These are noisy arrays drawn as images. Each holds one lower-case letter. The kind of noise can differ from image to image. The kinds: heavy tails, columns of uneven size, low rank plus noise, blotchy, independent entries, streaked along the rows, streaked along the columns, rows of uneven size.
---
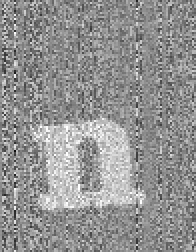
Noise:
columns of uneven size
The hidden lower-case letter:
n
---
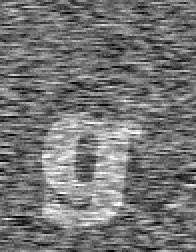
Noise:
streaked along the rows
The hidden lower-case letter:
g
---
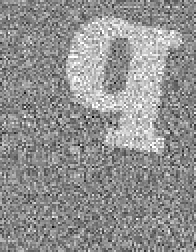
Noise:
low rank plus noise
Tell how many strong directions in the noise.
five to eight
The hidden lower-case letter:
q
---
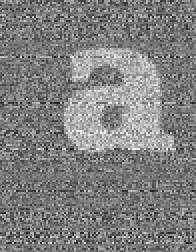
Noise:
rows of uneven size
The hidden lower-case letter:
a
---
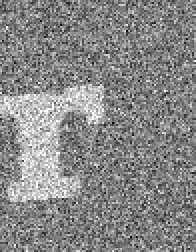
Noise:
independent entries
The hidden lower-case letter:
r
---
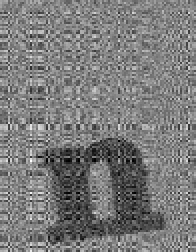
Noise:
low rank plus noise
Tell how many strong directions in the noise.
one
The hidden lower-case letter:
n
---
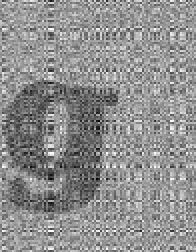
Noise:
low rank plus noise
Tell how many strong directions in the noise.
one
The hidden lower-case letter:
g
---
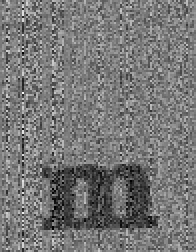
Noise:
columns of uneven size
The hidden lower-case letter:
m
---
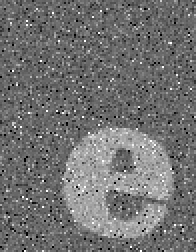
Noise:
heavy tails
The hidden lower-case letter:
e
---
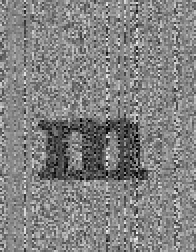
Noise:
columns of uneven size
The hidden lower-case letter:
m
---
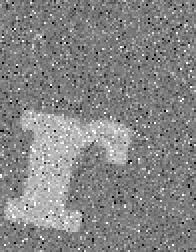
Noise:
heavy tails
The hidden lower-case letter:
r
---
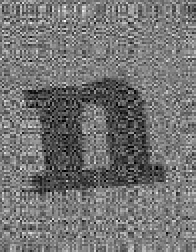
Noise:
low rank plus noise
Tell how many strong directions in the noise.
two
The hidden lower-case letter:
n
